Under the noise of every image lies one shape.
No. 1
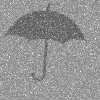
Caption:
dark umbrella
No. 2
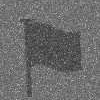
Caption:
dark flag
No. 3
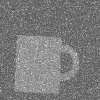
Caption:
light cup
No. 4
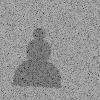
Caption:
dark chess pawn
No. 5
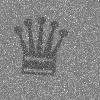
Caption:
dark chess queen
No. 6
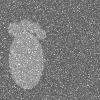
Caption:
light footprint
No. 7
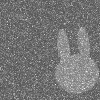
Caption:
light rabbit's head
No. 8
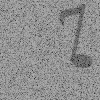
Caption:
dark musical note
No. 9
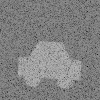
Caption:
light car
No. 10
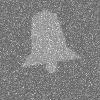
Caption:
light bell
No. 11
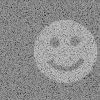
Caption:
light smiling face
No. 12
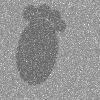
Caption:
dark footprint
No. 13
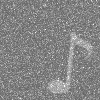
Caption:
light musical note
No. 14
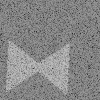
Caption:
light bow tie
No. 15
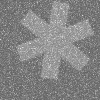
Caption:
light asterisk
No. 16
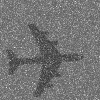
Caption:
dark airplane
